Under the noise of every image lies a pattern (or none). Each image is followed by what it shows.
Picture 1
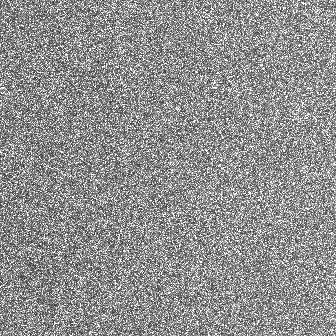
a smooth slope
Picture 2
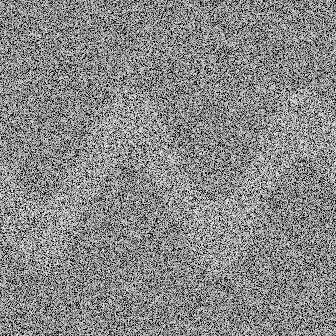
a wavy band
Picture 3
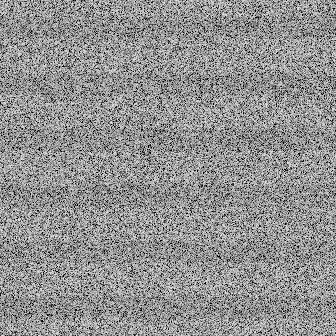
horizontal stripes
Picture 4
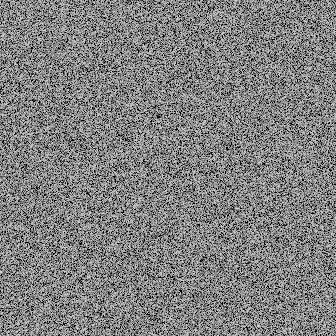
only noise
